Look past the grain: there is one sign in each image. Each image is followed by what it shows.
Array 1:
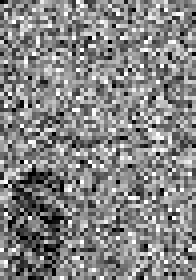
section sign
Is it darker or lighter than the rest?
darker
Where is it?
bottom left
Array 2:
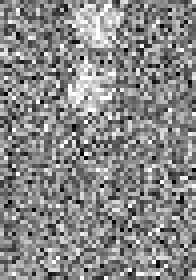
colon
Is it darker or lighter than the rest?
lighter
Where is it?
top middle
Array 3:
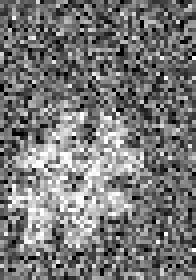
hash sign
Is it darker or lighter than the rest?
lighter
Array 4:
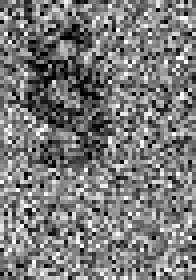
section sign
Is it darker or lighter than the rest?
darker
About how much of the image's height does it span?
half
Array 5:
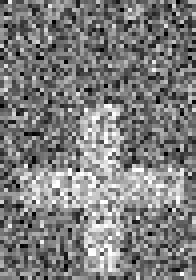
plus sign
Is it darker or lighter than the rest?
lighter
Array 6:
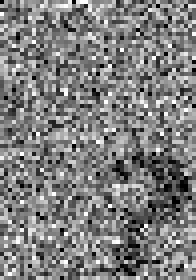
question mark
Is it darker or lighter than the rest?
darker
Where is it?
bottom right
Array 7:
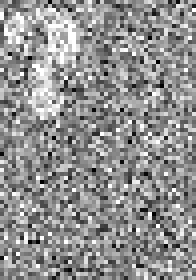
question mark
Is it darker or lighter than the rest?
lighter
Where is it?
top left
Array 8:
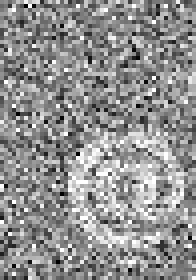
at sign
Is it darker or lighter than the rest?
lighter
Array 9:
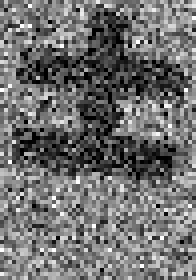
plus-minus sign
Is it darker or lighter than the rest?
darker
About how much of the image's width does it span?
nearly all
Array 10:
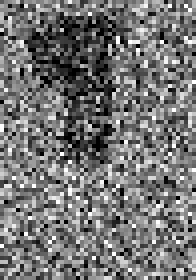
pilcrow
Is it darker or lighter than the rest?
darker
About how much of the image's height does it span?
half
